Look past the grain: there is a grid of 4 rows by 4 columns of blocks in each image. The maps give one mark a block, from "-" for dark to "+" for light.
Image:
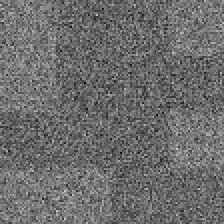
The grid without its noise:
+--+
+---
---+
++--
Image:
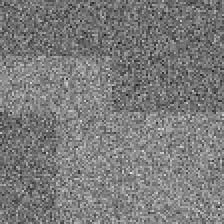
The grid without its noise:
----
++--
-+++
-+++
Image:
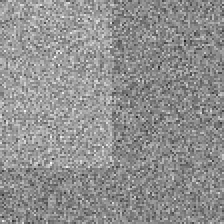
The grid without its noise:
++--
++--
++--
----
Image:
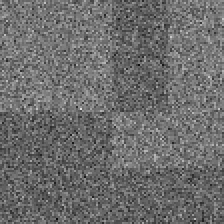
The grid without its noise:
++-+
++-+
--++
----
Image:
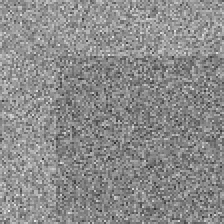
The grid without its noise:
++++
+---
+---
+---
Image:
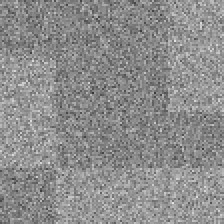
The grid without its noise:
---+
+--+
+---
-+++
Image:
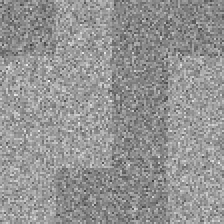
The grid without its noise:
-+--
++-+
++-+
+--+
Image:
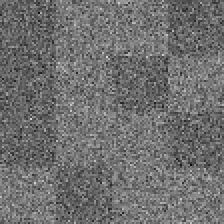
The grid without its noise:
-++-
-+-+
-++-
+-++
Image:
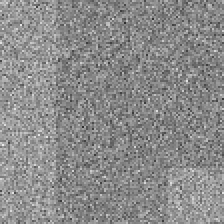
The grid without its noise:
+---
+---
+---
+--+
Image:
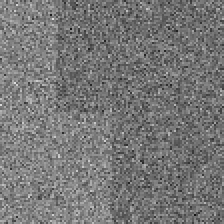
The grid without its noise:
+---
+---
++--
++--
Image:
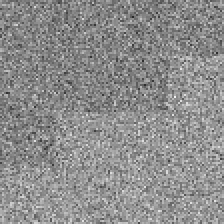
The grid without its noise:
----
---+
-+++
++++
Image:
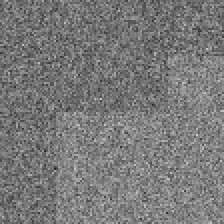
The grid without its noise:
----
---+
-+++
-+++
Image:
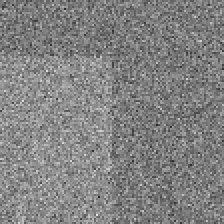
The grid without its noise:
----
++--
++--
++--
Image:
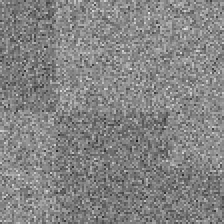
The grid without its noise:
-+++
-+++
+--+
+---
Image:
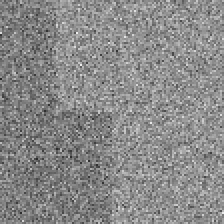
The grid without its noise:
-+++
-+++
--++
--++
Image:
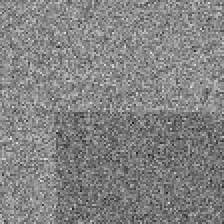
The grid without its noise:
++++
++++
+---
+---
